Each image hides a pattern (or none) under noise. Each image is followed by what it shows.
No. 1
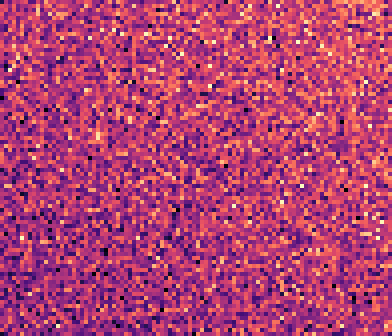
a smooth slope
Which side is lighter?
top right
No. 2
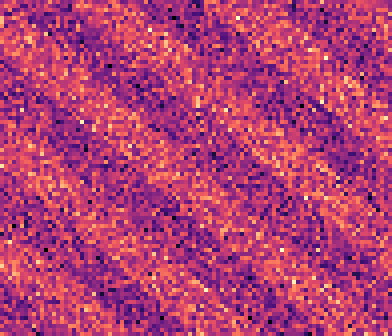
diagonal stripes
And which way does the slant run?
top left to bottom right
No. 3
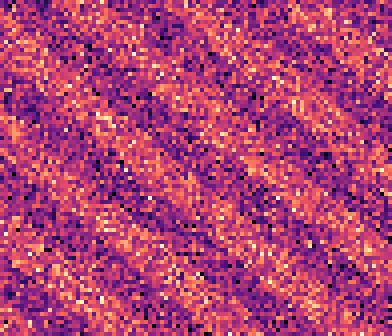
diagonal stripes
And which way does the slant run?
top left to bottom right
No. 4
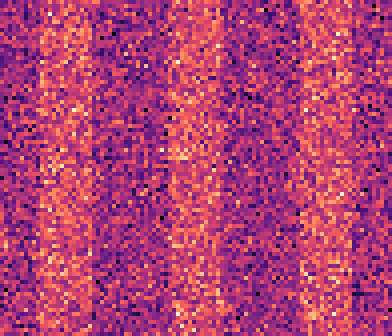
vertical stripes
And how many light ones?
3
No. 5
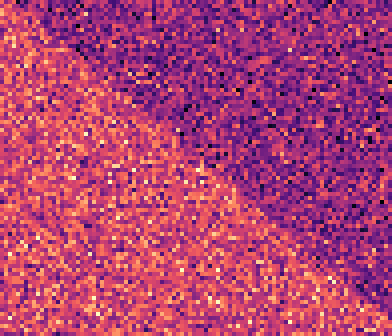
a sharp edge
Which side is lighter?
bottom left
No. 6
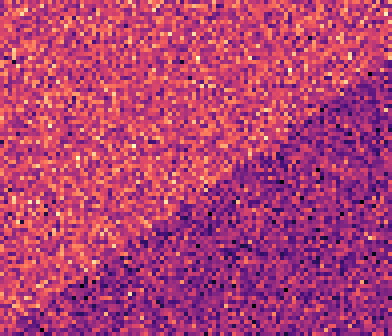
a sharp edge
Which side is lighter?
top left
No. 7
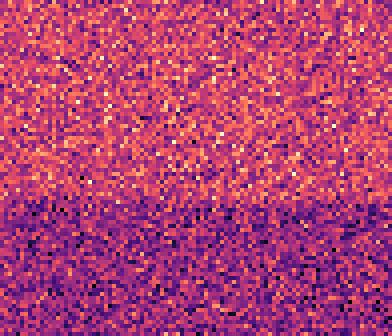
a sharp edge
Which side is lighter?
top
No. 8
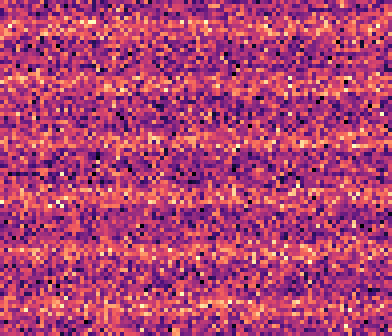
horizontal stripes
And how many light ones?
6
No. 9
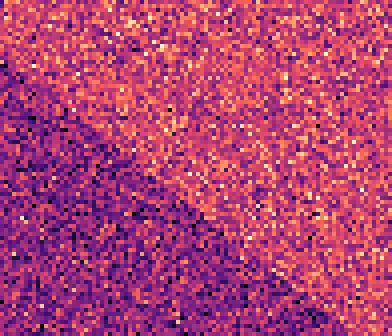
a sharp edge
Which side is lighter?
top right
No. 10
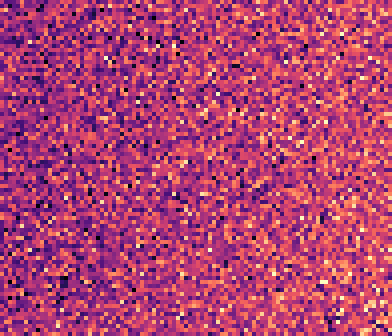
a smooth slope
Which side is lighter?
right
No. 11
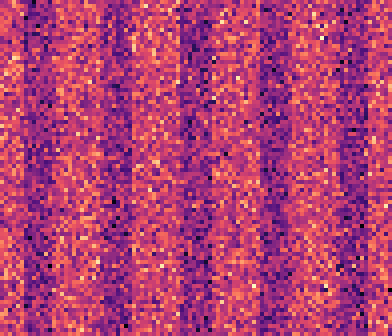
vertical stripes
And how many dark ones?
5
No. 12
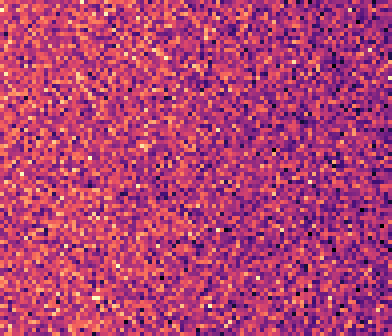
a smooth slope
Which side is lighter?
left
